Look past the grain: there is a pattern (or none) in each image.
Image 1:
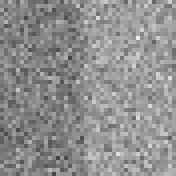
a sharp edge
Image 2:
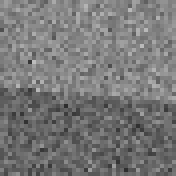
a sharp edge
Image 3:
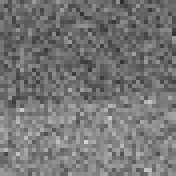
a sharp edge
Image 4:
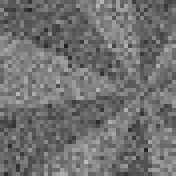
spokes from one point
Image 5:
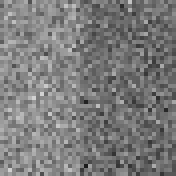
a sharp edge
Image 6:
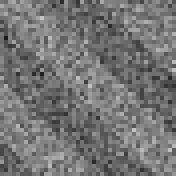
diagonal stripes
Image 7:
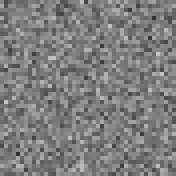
only noise
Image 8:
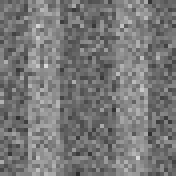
vertical stripes
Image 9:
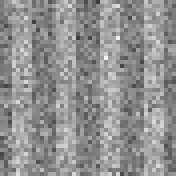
vertical stripes
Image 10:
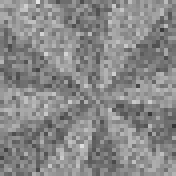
spokes from one point
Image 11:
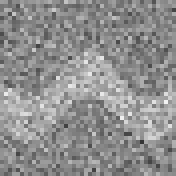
a wavy band
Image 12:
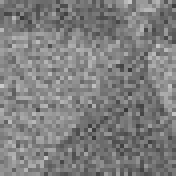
spokes from one point
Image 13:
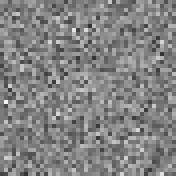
only noise
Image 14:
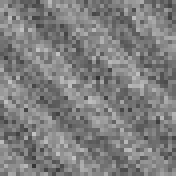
diagonal stripes
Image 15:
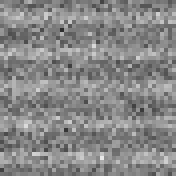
horizontal stripes
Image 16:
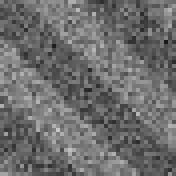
diagonal stripes
